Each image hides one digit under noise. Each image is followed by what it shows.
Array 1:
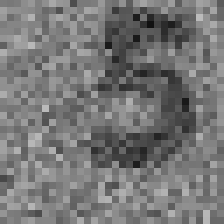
5
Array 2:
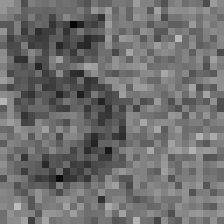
5
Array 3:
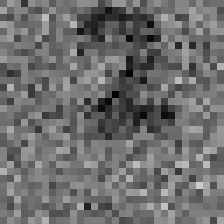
2
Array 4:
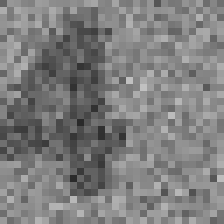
4
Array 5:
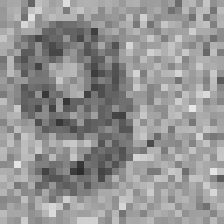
9
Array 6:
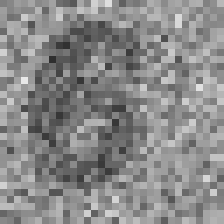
6
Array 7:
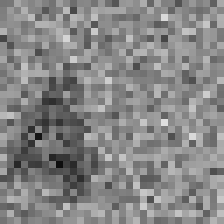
4
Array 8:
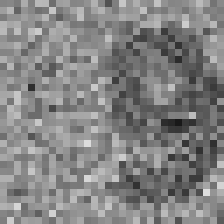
9
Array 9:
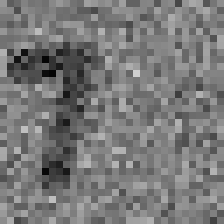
7
